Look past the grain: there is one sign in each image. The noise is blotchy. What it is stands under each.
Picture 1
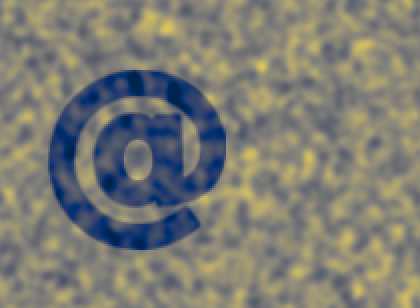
dark at sign
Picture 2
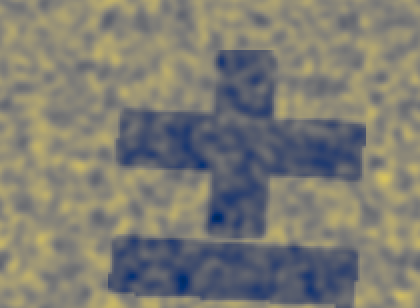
dark plus-minus sign
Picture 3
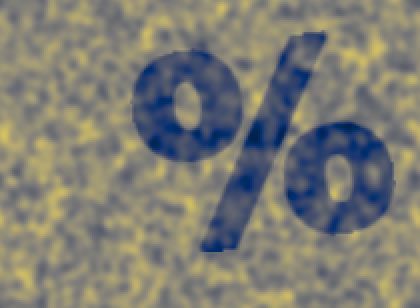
dark percent sign
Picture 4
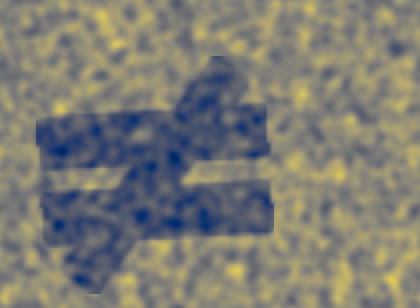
dark not-equal sign
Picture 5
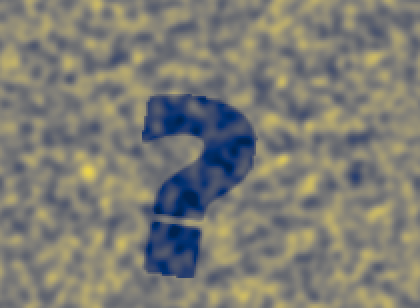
dark question mark
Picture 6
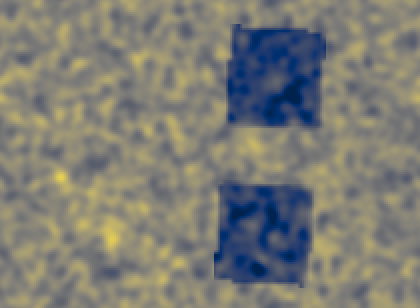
dark colon
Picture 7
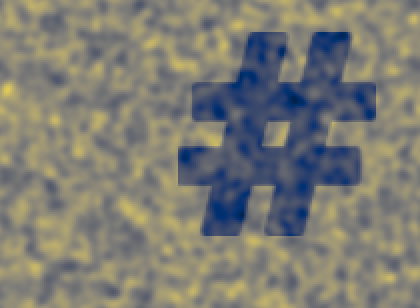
dark hash sign
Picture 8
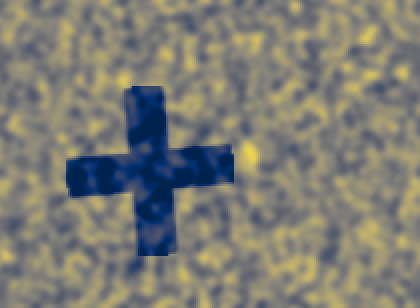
dark plus sign
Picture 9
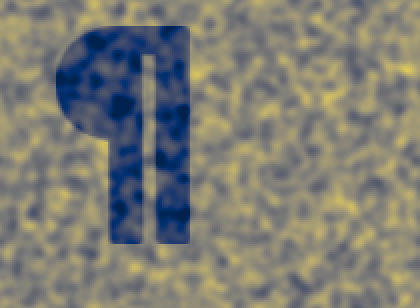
dark pilcrow
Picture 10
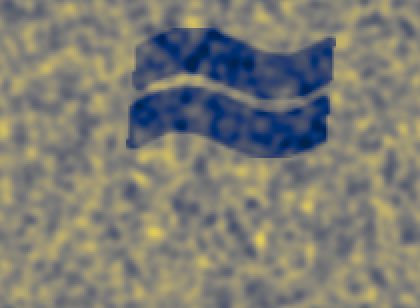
dark approximately sign
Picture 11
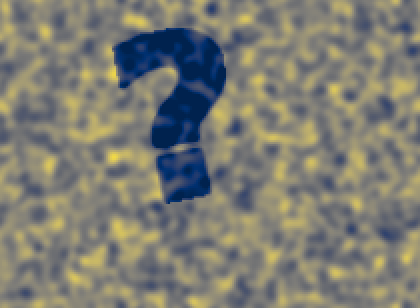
dark question mark
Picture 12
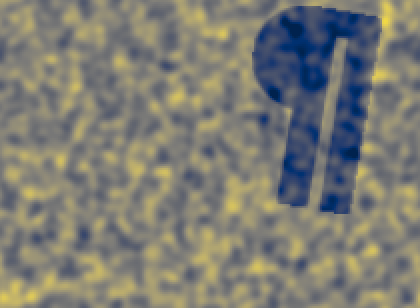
dark pilcrow
